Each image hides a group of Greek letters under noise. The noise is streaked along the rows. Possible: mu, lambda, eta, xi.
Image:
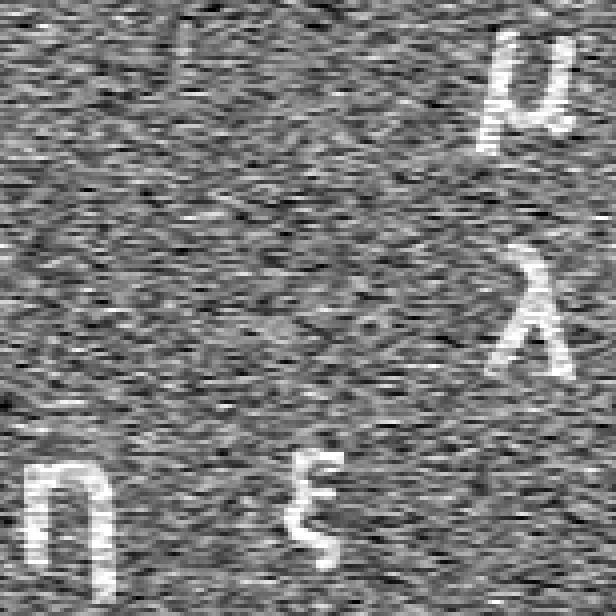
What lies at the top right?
mu
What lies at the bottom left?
eta
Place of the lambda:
middle right
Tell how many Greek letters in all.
4
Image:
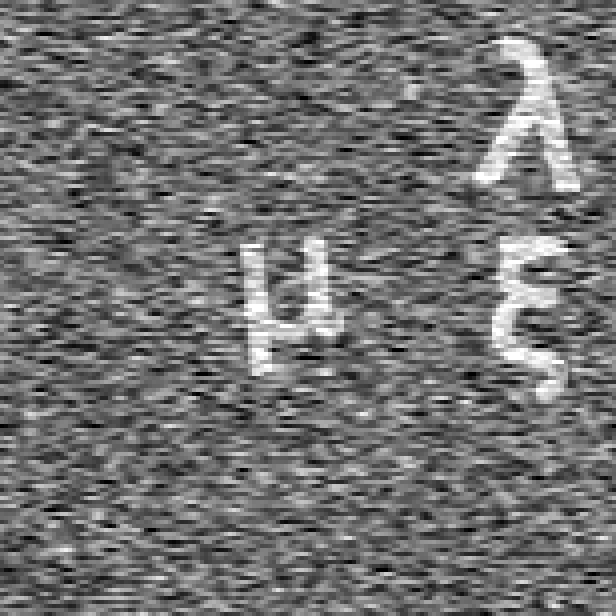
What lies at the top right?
lambda
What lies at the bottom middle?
nothing
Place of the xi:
middle right
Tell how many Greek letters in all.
3
